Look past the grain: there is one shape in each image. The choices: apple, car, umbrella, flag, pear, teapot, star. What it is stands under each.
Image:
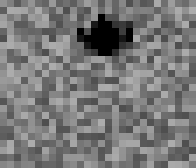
dark teapot, top middle
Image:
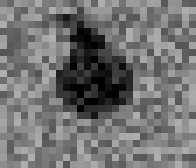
dark pear
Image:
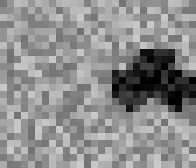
dark car, middle right
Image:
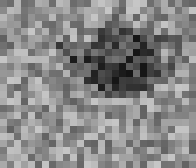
dark teapot
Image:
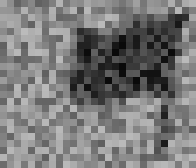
dark flag
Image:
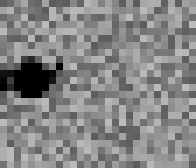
dark teapot, middle left
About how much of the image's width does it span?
a third
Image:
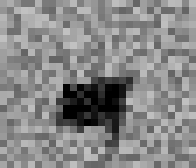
dark flag
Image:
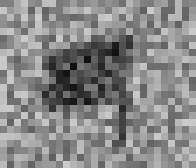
dark flag
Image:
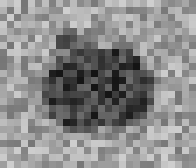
dark apple
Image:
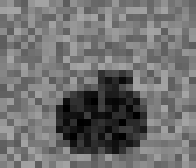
dark apple
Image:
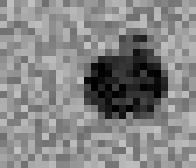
dark apple
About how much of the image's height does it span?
half
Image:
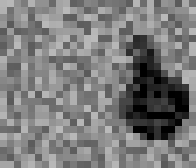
dark pear
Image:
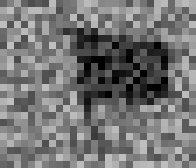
dark flag
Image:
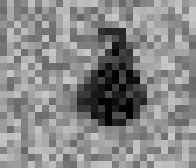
dark pear
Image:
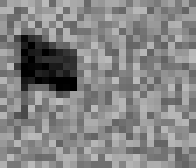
dark flag
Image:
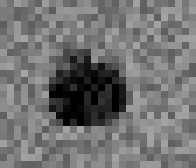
dark apple
